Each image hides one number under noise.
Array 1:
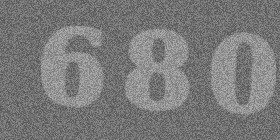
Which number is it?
680
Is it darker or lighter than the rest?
lighter
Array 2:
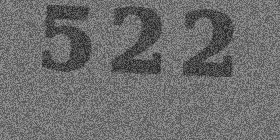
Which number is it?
522
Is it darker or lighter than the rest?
darker
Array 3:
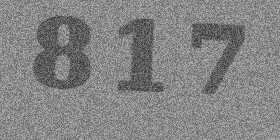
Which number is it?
817
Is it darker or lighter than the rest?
darker
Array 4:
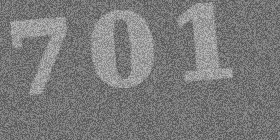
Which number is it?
701
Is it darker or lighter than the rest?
lighter
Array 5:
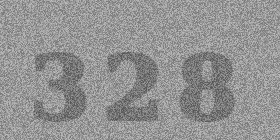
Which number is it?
328
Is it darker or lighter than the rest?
darker
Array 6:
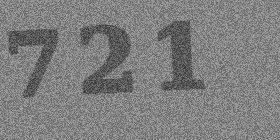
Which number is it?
721
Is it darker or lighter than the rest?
darker
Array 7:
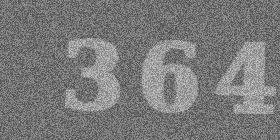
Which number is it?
364
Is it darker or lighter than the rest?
lighter
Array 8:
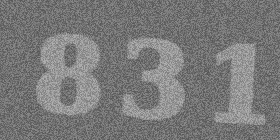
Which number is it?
831
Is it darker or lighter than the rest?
lighter
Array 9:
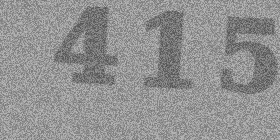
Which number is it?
415
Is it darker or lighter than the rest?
darker
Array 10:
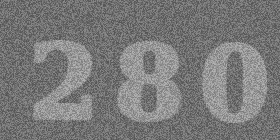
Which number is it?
280
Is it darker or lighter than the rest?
lighter
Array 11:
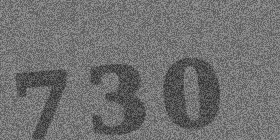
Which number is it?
730
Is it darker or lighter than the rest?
darker
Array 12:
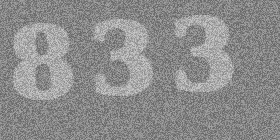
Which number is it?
833
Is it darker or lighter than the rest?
lighter
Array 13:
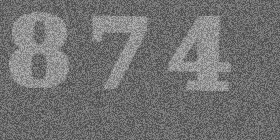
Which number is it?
874
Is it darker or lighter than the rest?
lighter
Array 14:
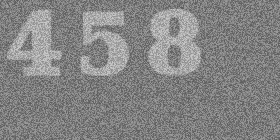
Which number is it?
458
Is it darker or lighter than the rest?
lighter
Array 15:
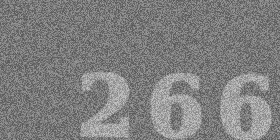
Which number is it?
266
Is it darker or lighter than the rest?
lighter
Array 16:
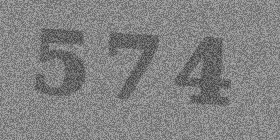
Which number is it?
574
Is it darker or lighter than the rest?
darker
